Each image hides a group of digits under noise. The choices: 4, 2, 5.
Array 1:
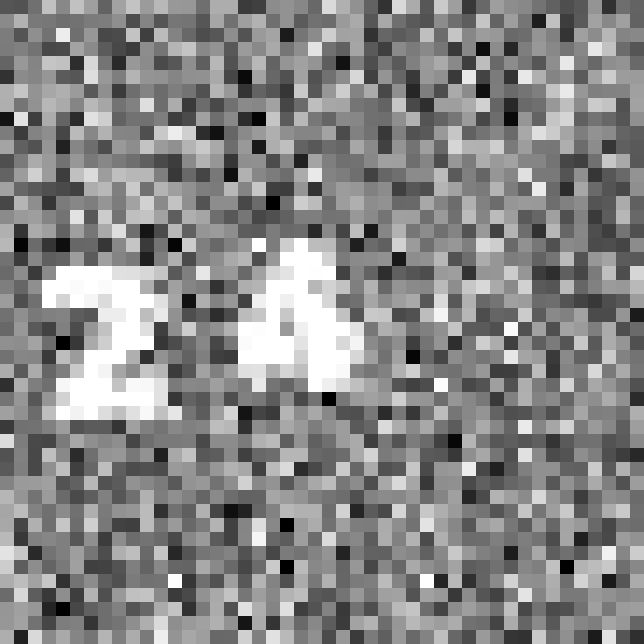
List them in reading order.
middle left: light 2; centre: light 4
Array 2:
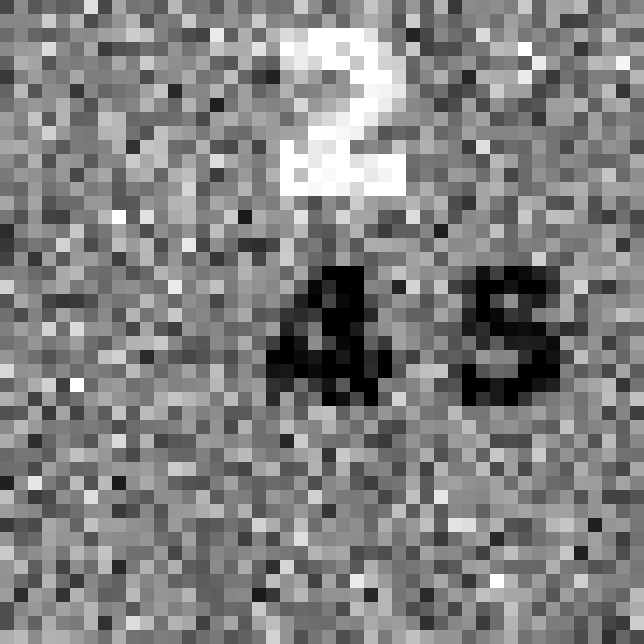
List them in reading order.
top middle: light 2; centre: dark 4; middle right: dark 5
